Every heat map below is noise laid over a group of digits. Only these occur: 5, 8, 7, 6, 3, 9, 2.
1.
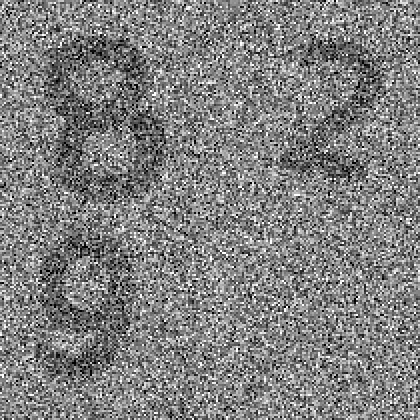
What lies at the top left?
8
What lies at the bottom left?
9
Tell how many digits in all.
3
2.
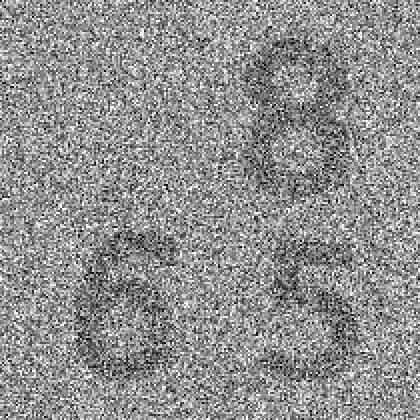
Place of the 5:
bottom right
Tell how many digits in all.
3
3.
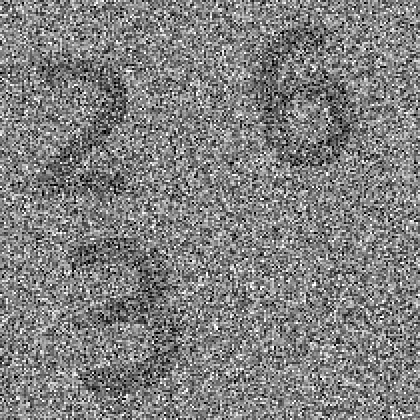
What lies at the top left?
2
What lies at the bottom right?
nothing
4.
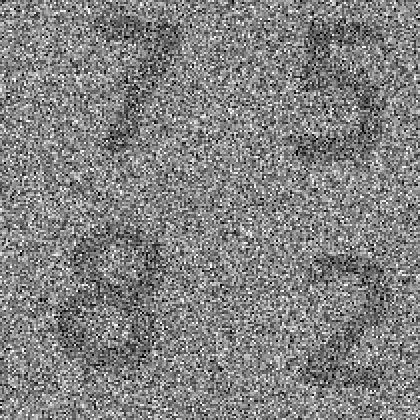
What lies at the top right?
5
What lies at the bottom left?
8
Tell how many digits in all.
4
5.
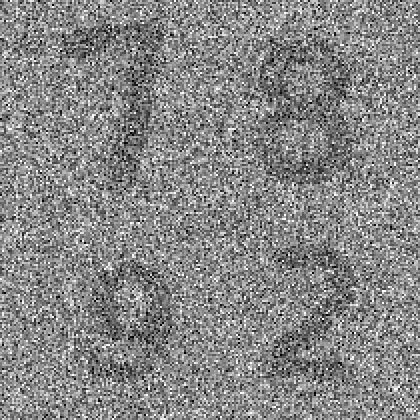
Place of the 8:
top right
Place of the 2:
bottom right
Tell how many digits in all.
4
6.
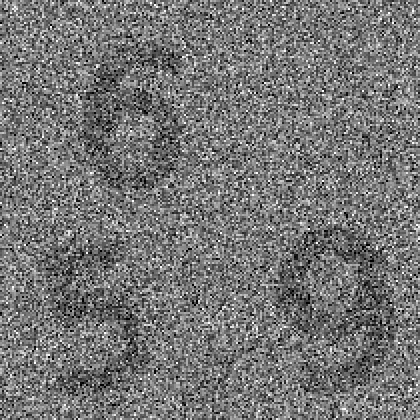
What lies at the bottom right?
9
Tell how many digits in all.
3
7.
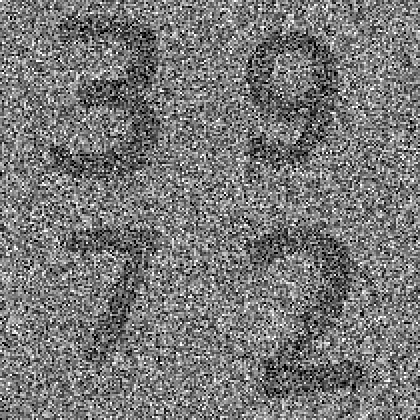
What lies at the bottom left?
7
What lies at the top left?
3
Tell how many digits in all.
4
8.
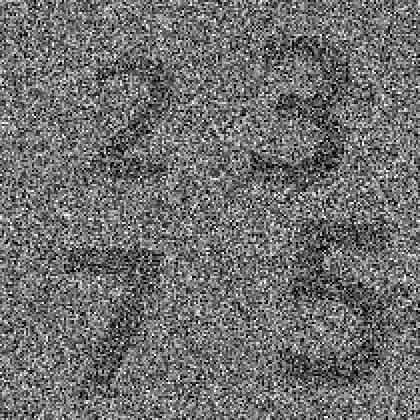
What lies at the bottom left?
7
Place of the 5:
bottom right
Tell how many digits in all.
4
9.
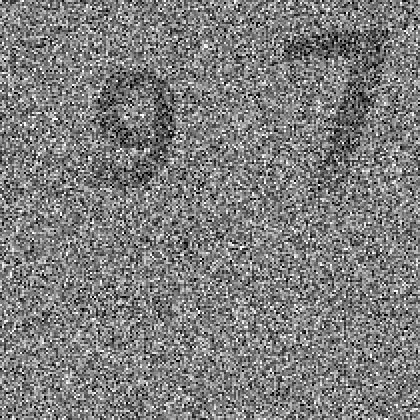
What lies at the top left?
9
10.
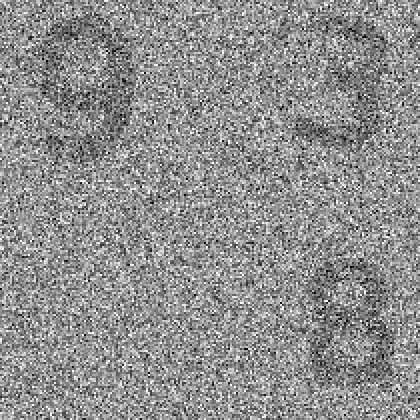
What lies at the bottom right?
8
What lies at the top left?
9
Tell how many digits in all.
3
